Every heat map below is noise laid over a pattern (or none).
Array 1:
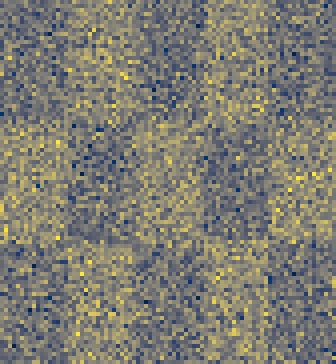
a checkerboard
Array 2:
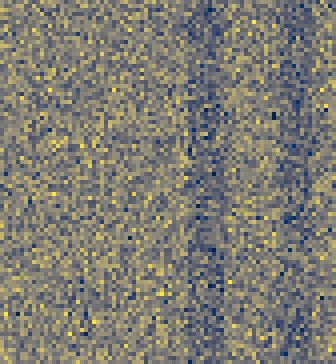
bands of columns
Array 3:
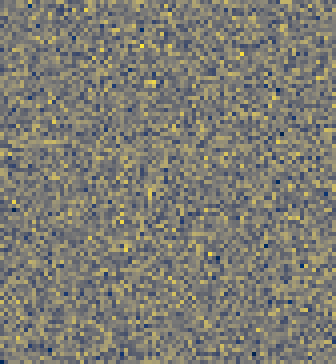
only noise
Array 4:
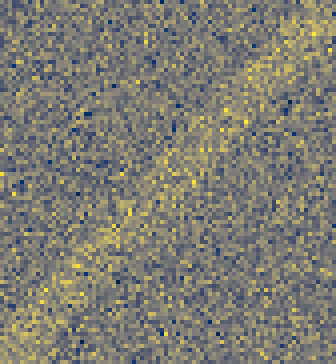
a diagonal band
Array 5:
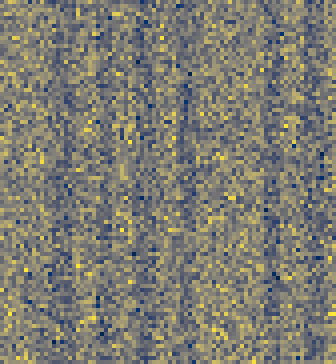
bands of columns
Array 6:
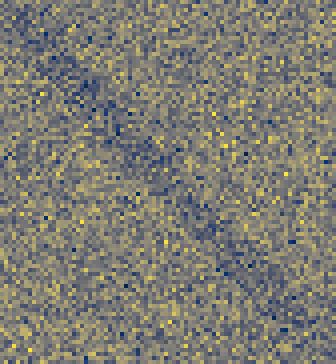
a diagonal band
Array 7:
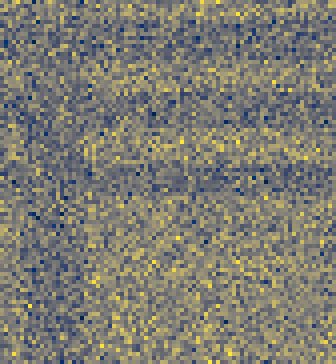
bands of rows crossing bands of columns
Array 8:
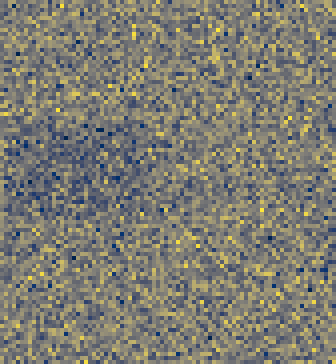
one block
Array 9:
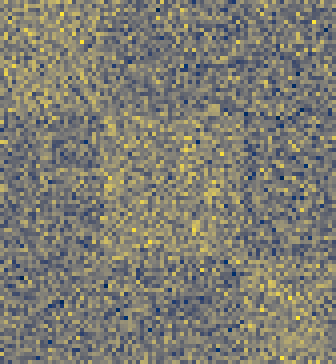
blocks along the diagonal
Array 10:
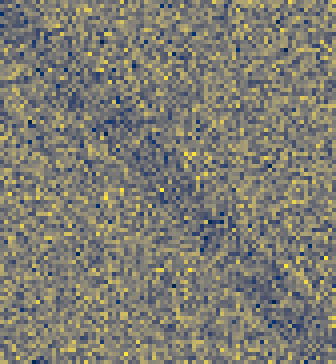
a diagonal band
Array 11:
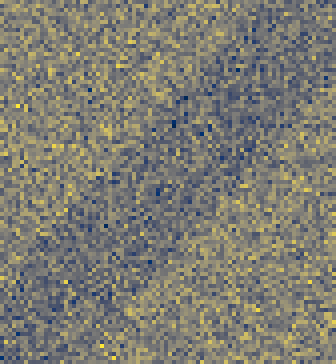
a diagonal band
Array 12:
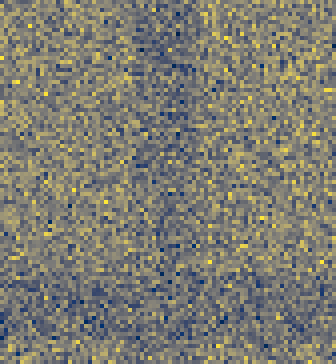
bands of rows crossing bands of columns
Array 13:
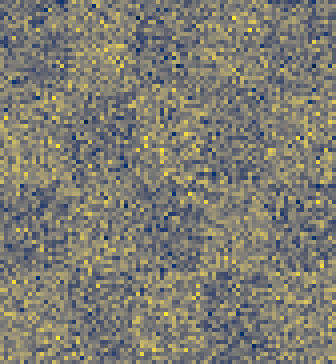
a checkerboard
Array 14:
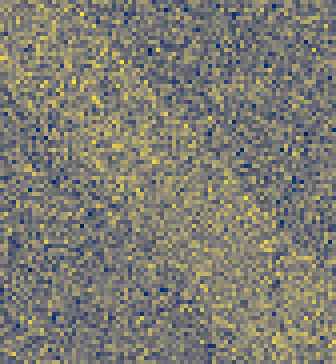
a diagonal band
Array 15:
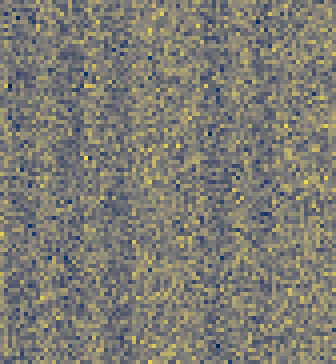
bands of columns
